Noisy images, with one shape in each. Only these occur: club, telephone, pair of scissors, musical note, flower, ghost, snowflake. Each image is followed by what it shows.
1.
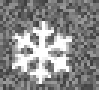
snowflake
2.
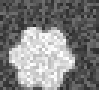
flower
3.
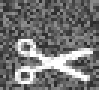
pair of scissors
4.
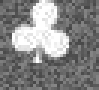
club
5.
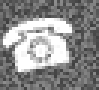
telephone
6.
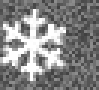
snowflake
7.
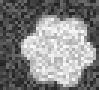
flower
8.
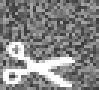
pair of scissors
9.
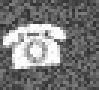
telephone
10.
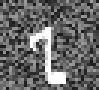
musical note
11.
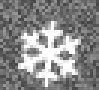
snowflake
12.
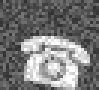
telephone
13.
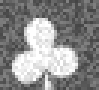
club
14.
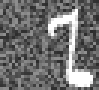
musical note
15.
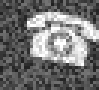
telephone
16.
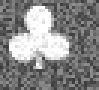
club
